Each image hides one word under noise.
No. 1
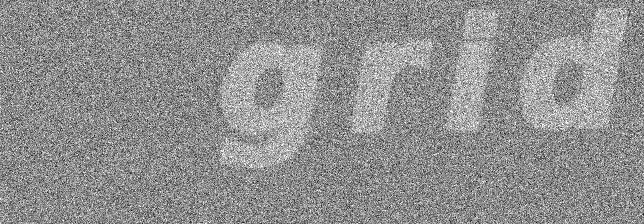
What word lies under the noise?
grid
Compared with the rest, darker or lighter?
lighter
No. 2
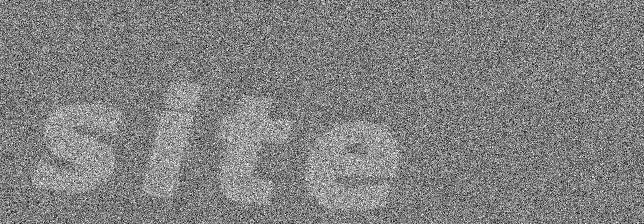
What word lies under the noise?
site
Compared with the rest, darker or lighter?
lighter
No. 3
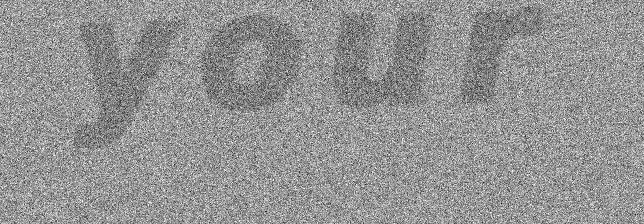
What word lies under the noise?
your
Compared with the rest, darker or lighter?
darker
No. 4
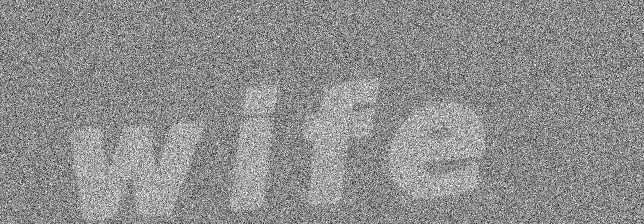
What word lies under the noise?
wife
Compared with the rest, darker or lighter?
lighter
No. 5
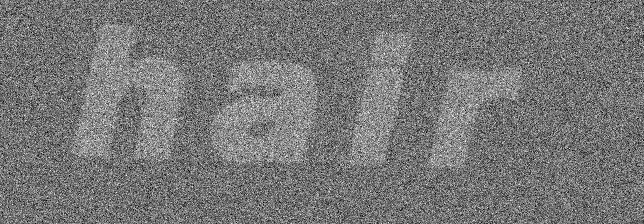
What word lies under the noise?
hair
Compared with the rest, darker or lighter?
lighter
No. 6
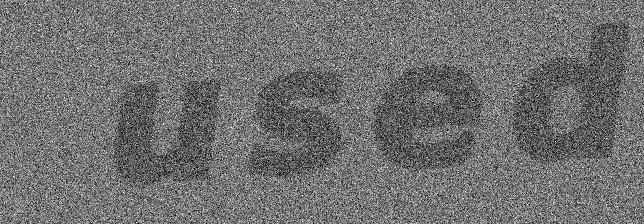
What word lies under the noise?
used
